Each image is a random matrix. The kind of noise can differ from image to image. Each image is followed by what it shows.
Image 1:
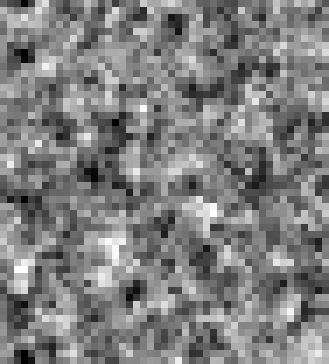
blotchy
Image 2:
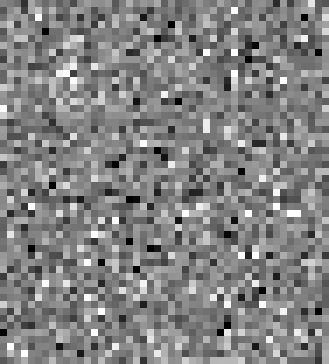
heavy tails
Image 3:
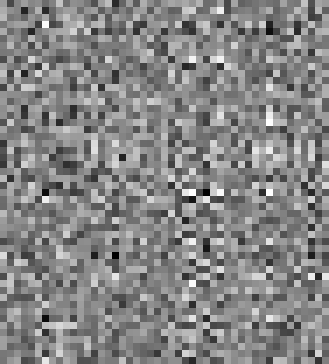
low rank plus noise
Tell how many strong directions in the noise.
two
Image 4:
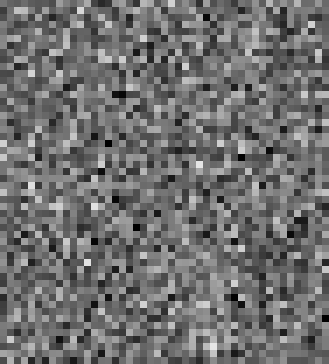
independent entries
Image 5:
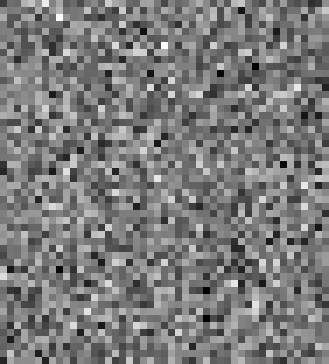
independent entries
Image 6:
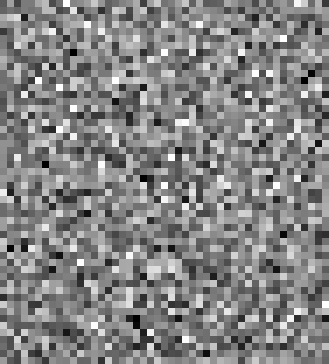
independent entries
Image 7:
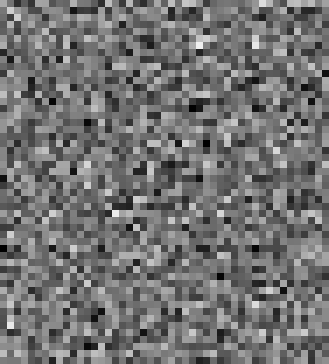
low rank plus noise
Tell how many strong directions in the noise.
five to eight
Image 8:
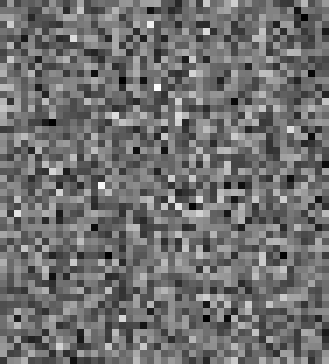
independent entries
